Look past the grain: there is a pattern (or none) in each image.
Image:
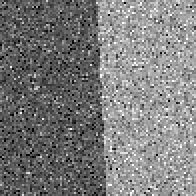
a sharp edge
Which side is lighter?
right
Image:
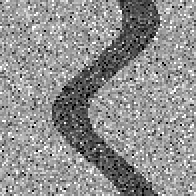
a wavy band
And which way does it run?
top to bottom
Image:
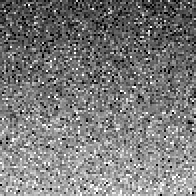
a smooth slope
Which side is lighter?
bottom
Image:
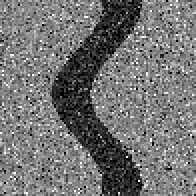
a wavy band
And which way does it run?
top to bottom
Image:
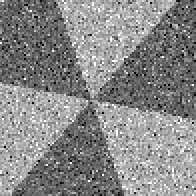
spokes from one point
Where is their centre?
centre
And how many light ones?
3
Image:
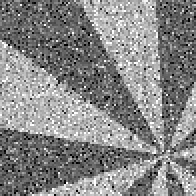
spokes from one point
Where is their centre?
bottom right
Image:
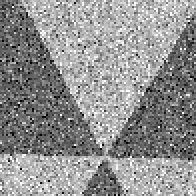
spokes from one point
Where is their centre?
bottom middle
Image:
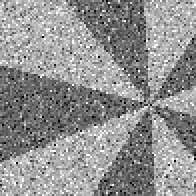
spokes from one point
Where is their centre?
middle right
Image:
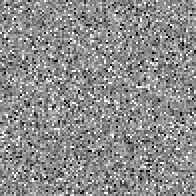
only noise
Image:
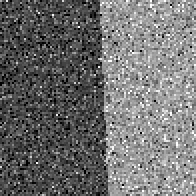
a sharp edge
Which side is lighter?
right
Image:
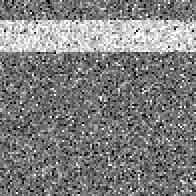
one horizontal stripe
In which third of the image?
top
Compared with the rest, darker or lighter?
lighter
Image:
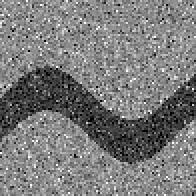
a wavy band
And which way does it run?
left to right
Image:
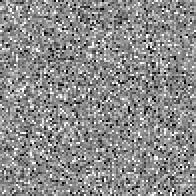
only noise
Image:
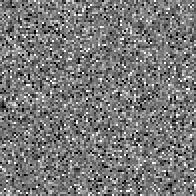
only noise
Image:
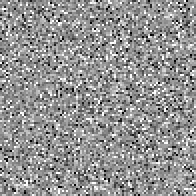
only noise
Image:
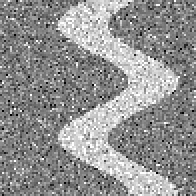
a wavy band
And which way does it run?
top to bottom
